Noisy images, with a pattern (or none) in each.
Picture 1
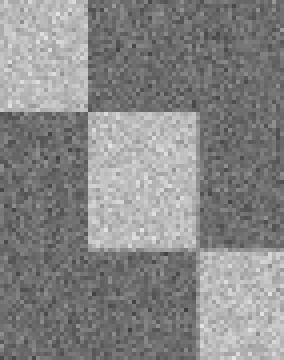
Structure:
blocks along the diagonal
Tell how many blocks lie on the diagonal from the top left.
3
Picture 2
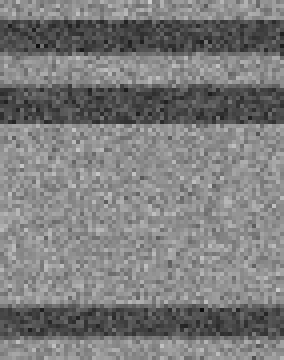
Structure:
bands of rows
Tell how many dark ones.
3
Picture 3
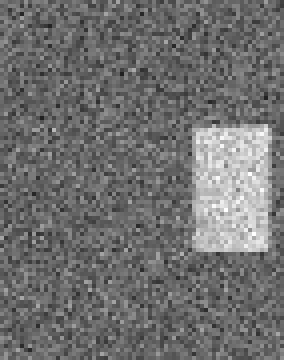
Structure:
one block
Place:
middle right
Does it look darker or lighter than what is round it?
lighter
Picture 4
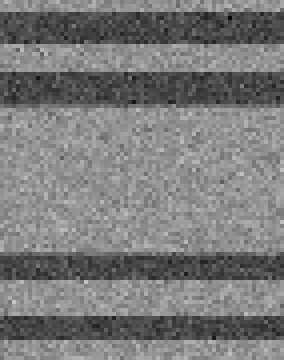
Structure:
bands of rows
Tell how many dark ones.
4
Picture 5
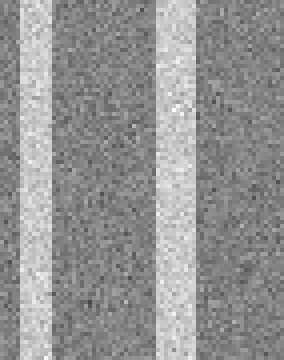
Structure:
bands of columns
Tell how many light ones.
2
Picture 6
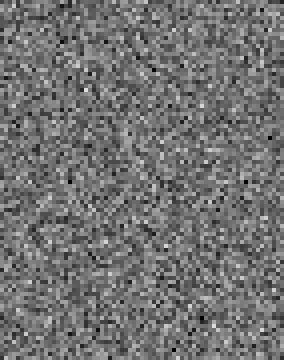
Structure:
only noise
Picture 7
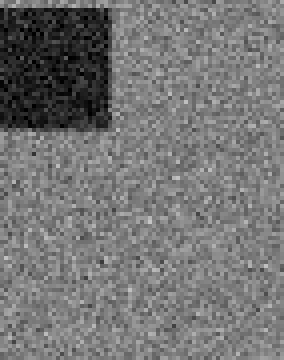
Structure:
one block
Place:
top left
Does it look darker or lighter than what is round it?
darker
